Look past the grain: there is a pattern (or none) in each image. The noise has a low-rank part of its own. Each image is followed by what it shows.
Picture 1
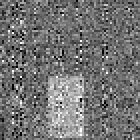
one block
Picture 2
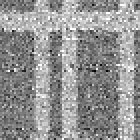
bands of rows crossing bands of columns
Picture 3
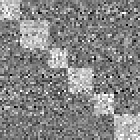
blocks along the diagonal
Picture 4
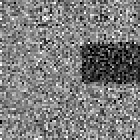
one block
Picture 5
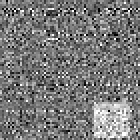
one block
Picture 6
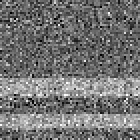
bands of rows
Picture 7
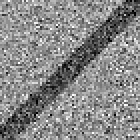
a diagonal band
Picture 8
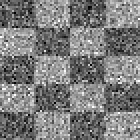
a checkerboard
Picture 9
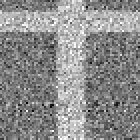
bands of rows crossing bands of columns
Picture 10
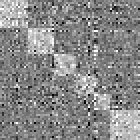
blocks along the diagonal
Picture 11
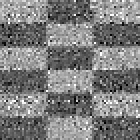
a checkerboard
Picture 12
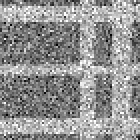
bands of rows crossing bands of columns
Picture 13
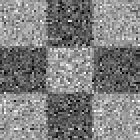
a checkerboard
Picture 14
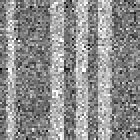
bands of columns
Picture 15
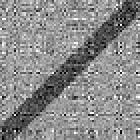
a diagonal band
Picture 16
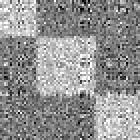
blocks along the diagonal
